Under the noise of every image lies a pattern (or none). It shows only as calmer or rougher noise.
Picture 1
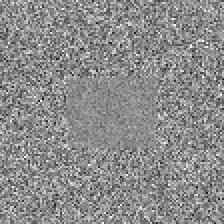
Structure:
one block
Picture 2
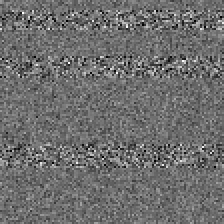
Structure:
bands of rows
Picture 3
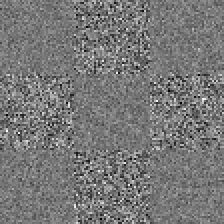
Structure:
a checkerboard
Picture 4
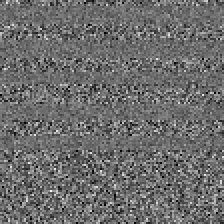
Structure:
bands of rows
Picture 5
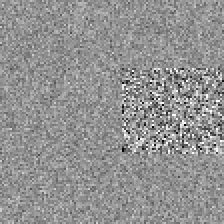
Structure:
one block
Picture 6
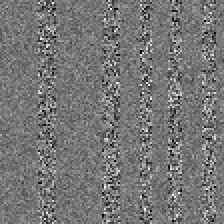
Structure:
bands of columns
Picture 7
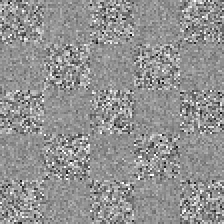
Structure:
a checkerboard
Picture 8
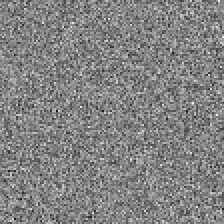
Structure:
only noise
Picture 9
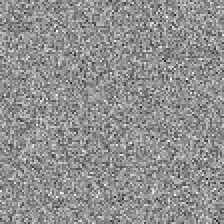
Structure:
only noise
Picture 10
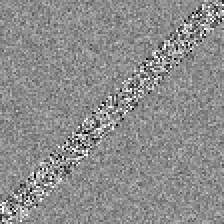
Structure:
a diagonal band
